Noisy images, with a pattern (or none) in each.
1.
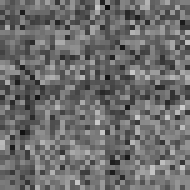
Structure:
bands of rows crossing bands of columns
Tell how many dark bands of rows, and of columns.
3 and 2
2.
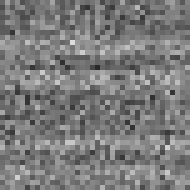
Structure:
bands of rows
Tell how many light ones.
4
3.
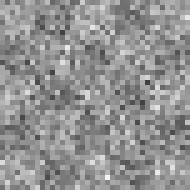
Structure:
a checkerboard
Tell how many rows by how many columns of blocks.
5 by 5
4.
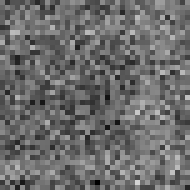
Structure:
bands of rows crossing bands of columns
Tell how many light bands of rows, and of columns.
2 and 1
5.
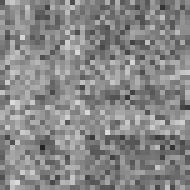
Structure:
bands of rows crossing bands of columns
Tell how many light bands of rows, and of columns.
2 and 2
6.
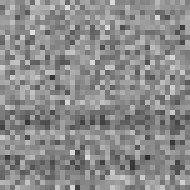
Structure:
bands of rows
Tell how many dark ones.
2
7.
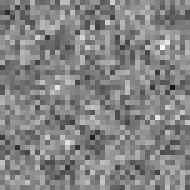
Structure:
a checkerboard
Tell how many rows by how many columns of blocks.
6 by 5
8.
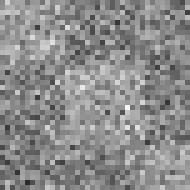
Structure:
blocks along the diagonal
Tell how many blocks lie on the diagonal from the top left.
3
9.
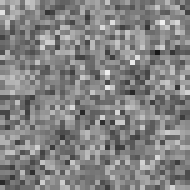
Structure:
a checkerboard
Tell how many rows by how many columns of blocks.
6 by 5
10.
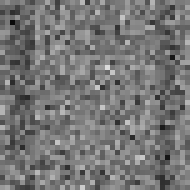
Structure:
bands of columns
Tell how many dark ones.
2
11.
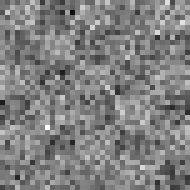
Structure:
a checkerboard
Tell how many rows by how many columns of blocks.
6 by 5
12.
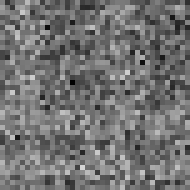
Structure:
bands of rows crossing bands of columns
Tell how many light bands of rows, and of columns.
2 and 2
